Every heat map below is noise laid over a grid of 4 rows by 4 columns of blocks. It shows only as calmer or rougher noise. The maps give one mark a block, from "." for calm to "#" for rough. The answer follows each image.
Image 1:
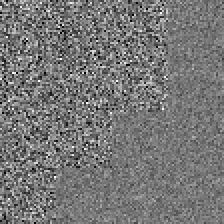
###.
###.
##..
#...
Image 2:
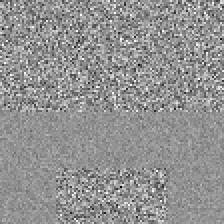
####
####
....
.##.
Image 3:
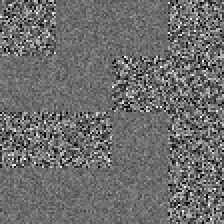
#..#
..##
##.#
...#
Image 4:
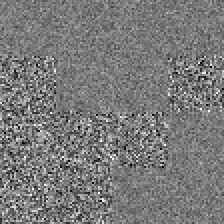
....
#..#
###.
##..
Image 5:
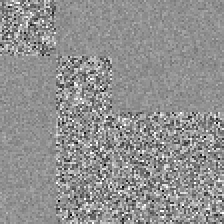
#...
.#..
.###
.###
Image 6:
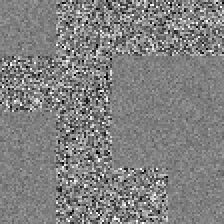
.###
##..
.#..
.##.
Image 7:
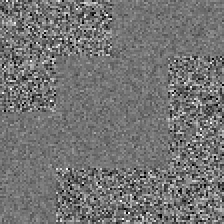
##..
#..#
...#
.###
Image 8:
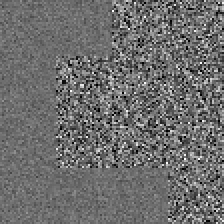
..##
.###
.###
...#
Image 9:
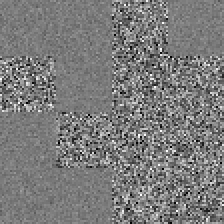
..#.
#.##
.###
..##
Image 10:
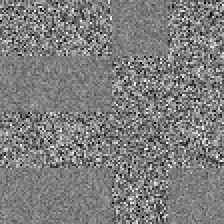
##.#
..##
####
..#.
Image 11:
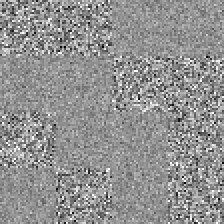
##..
..##
#..#
.#.#
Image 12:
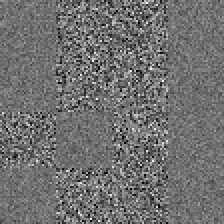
.##.
.##.
#.#.
.##.
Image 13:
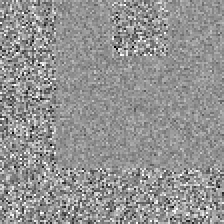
#.#.
#...
#...
####
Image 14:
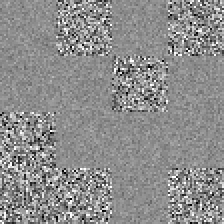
.#.#
..#.
#...
##.#
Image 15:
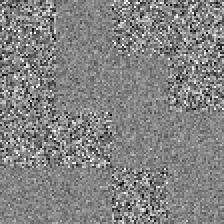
#.##
#..#
##..
..#.
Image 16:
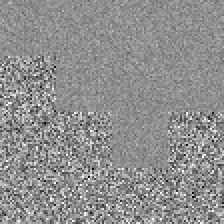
....
#...
##.#
####
